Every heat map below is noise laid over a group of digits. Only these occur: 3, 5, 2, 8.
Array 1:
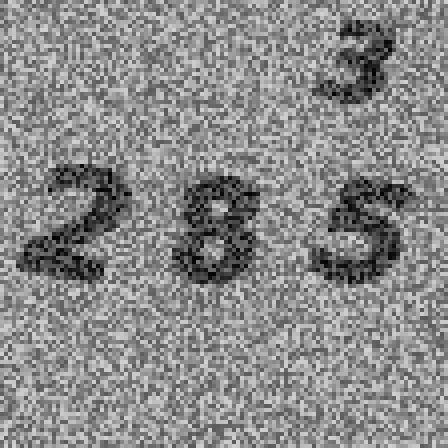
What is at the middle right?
5
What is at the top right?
3
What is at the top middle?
nothing
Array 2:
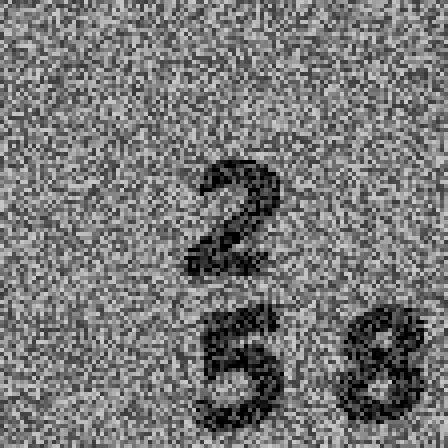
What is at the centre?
2
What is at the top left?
nothing
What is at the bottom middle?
5
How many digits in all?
3
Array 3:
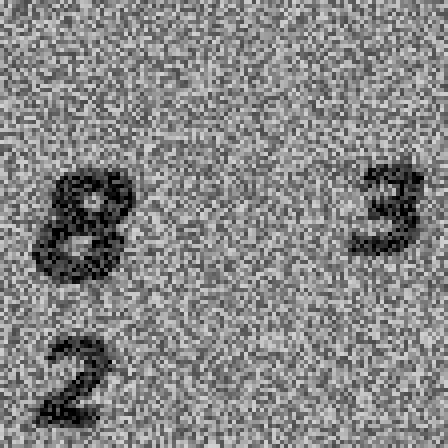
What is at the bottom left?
2
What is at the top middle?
nothing
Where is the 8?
middle left
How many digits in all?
3
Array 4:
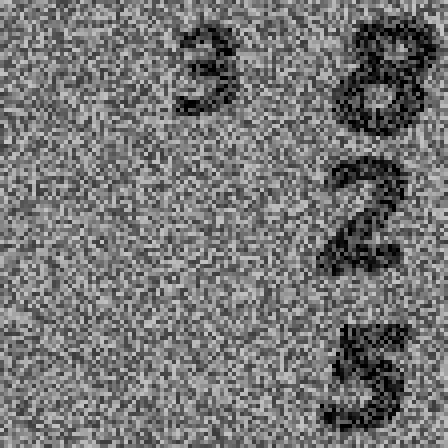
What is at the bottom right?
5
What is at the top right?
8
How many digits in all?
4
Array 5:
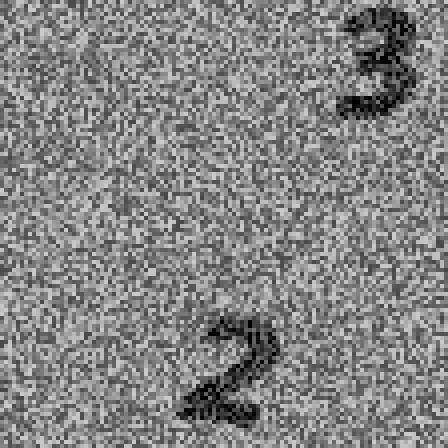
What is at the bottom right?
nothing
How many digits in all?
2
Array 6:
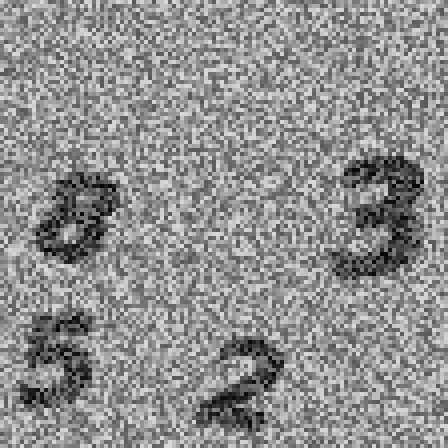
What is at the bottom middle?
2
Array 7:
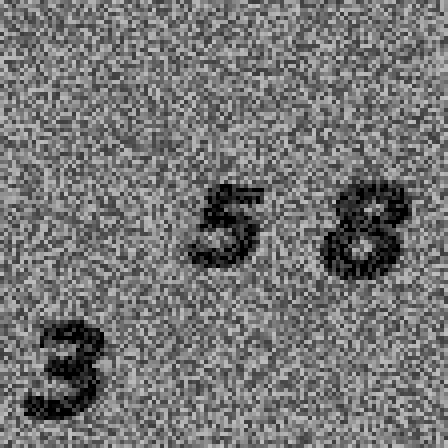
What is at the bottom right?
nothing
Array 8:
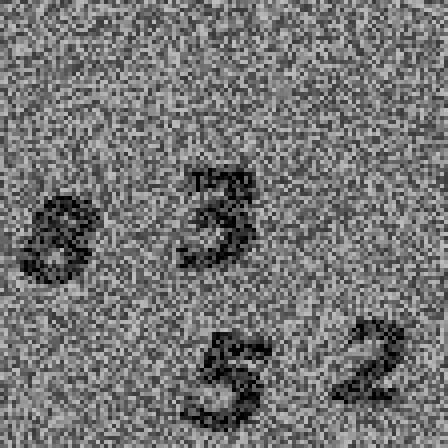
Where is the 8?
middle left
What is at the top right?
nothing
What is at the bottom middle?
5
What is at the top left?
nothing
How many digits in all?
4
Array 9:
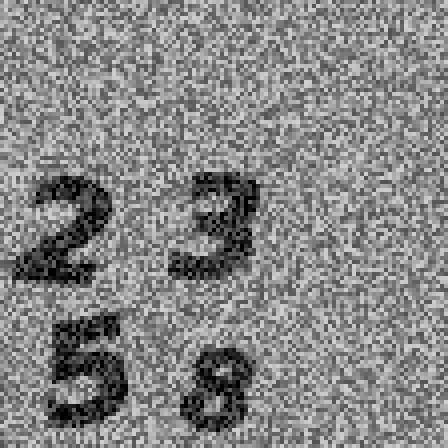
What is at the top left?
nothing
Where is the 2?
middle left
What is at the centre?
3
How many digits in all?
4
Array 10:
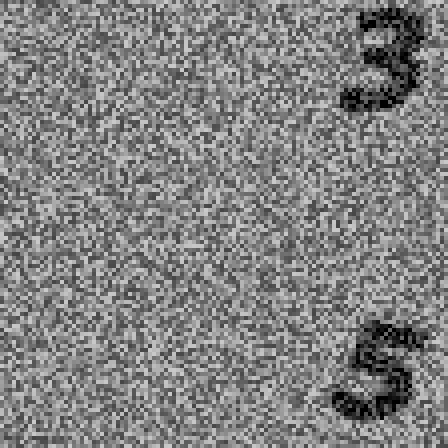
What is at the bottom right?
5
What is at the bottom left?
nothing
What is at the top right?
3
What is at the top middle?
nothing
